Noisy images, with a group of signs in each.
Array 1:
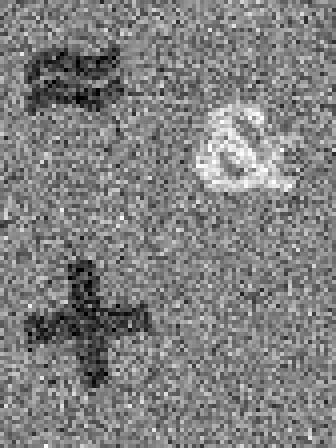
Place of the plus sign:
bottom left
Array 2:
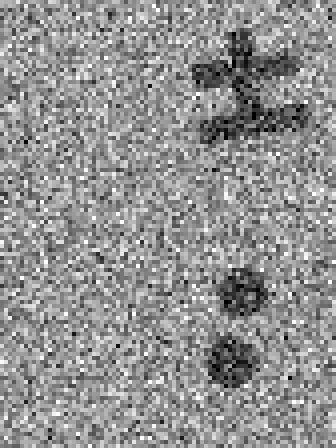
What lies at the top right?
plus-minus sign
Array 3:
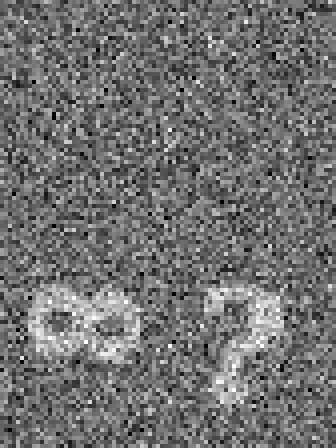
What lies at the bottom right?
question mark
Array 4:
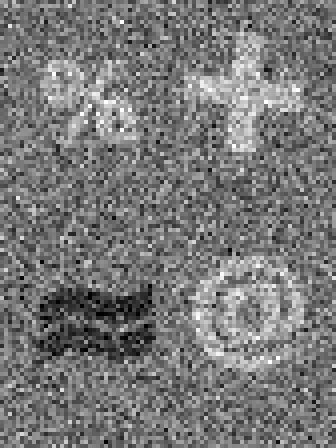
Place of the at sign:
bottom right
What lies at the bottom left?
approximately sign
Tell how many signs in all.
4
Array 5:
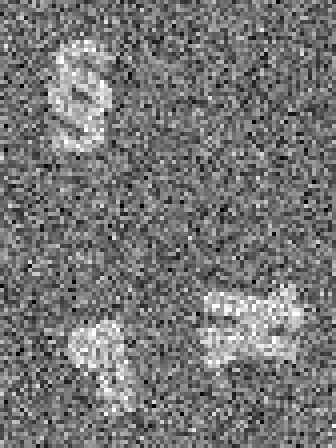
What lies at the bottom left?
pilcrow
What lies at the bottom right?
not-equal sign
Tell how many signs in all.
3
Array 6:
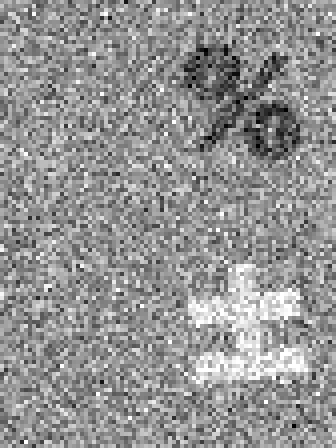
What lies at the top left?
nothing
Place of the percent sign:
top right
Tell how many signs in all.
2
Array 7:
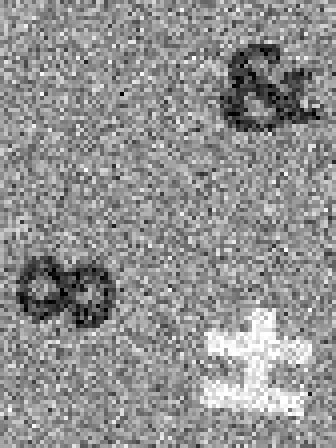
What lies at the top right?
ampersand
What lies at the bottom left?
infinity sign
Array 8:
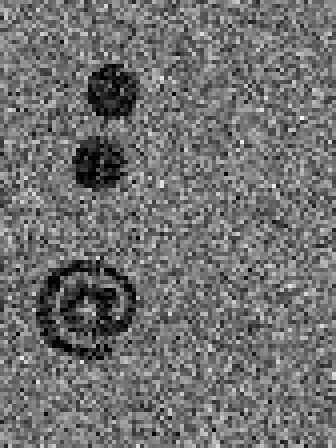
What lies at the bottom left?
at sign
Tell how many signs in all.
2
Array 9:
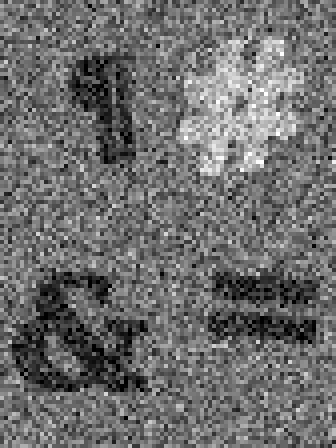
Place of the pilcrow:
top left
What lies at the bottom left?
ampersand
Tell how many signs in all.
4
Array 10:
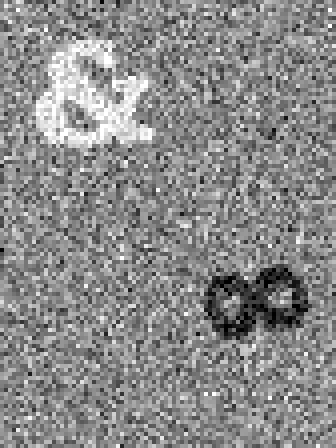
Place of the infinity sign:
bottom right
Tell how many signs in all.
2
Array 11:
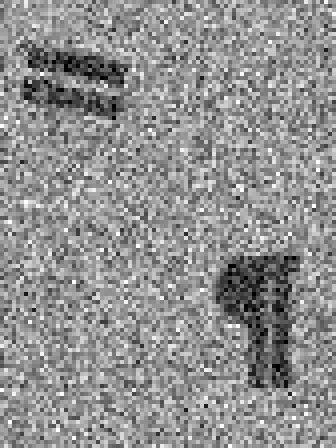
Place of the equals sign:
top left
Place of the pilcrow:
bottom right
